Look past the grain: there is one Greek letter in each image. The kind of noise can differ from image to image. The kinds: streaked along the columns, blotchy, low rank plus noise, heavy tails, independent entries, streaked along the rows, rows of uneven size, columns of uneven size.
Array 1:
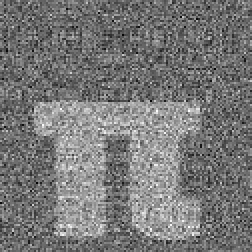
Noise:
low rank plus noise
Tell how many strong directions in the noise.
three or four
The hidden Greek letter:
pi
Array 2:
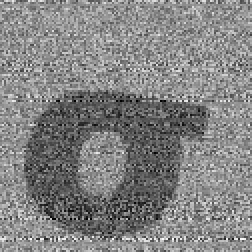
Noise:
rows of uneven size
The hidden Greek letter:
sigma
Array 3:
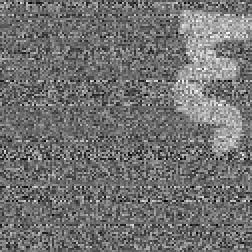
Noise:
rows of uneven size
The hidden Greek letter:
xi
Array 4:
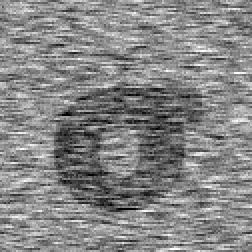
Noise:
streaked along the rows
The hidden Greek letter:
sigma
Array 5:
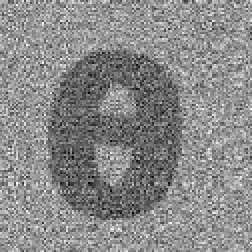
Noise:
low rank plus noise
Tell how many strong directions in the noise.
one
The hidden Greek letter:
theta
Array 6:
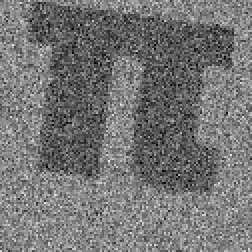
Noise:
independent entries
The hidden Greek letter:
pi
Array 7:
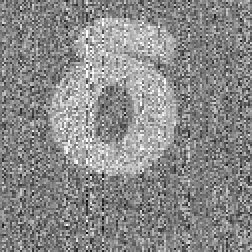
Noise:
columns of uneven size
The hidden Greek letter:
delta
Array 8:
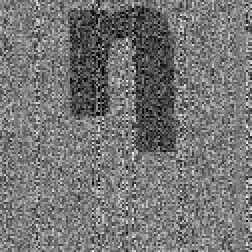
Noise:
columns of uneven size
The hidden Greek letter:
eta
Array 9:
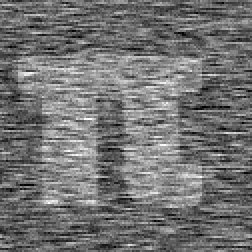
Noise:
streaked along the rows
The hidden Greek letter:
pi
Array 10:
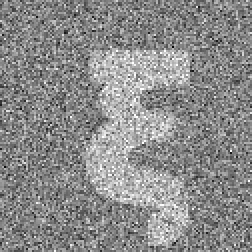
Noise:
independent entries
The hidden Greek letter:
xi
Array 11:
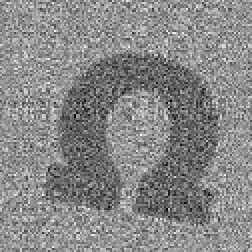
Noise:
low rank plus noise
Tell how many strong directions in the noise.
two
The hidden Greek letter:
omega
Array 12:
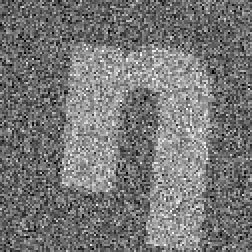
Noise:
independent entries
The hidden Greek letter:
eta
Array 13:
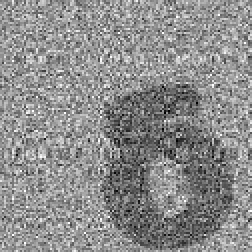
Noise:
low rank plus noise
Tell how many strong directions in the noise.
one
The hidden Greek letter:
delta
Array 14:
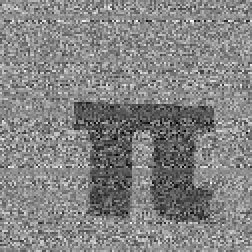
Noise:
rows of uneven size
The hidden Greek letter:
pi
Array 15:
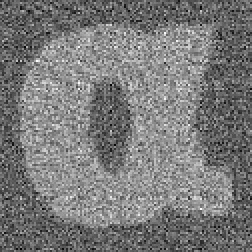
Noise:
low rank plus noise
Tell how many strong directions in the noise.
three or four
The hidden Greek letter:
alpha
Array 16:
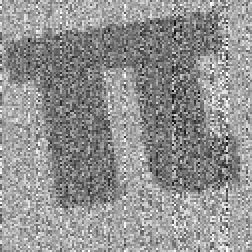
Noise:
columns of uneven size
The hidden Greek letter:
pi
